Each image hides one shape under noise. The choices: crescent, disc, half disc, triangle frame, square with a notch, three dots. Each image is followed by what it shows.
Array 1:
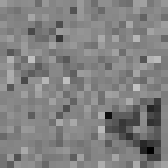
triangle frame
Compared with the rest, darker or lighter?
darker
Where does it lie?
bottom right
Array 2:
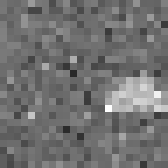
half disc
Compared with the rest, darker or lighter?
lighter
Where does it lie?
middle right
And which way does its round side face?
up
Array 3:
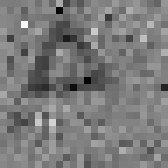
triangle frame
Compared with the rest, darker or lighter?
darker
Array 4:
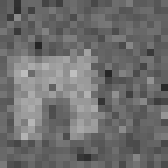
square with a notch
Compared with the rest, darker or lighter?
lighter
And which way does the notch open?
down
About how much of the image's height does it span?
half
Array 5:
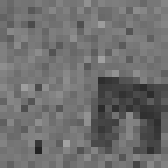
square with a notch
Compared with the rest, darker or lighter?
darker
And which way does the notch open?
down
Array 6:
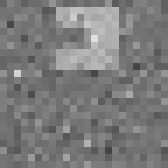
square with a notch
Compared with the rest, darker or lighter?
lighter
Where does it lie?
top middle
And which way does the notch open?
left
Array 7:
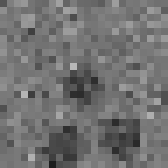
three dots
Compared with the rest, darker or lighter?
darker
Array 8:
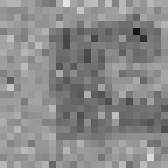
square with a notch
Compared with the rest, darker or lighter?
darker
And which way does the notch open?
right
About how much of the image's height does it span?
two thirds
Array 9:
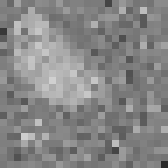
half disc
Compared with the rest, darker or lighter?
lighter
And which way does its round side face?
down and left
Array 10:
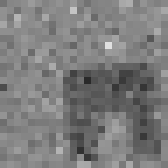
square with a notch
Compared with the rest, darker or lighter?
darker
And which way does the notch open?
down
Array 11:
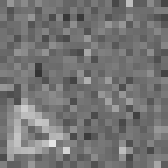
triangle frame
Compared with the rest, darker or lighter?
lighter
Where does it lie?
bottom left
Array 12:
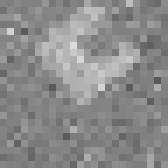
square with a notch
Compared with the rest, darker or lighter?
lighter
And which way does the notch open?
up and right
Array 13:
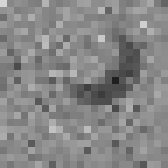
crescent
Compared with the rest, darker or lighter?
darker
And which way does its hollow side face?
up and left
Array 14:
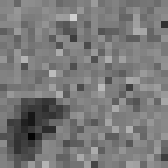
half disc
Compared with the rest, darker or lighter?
darker
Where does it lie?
bottom left
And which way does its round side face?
up and left
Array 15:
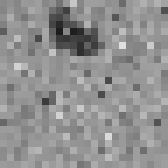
half disc
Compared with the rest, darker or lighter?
darker
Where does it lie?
top middle
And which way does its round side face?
down and left
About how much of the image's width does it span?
a third
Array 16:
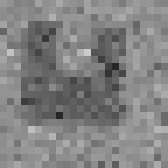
square with a notch
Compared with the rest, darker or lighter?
darker
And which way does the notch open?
up
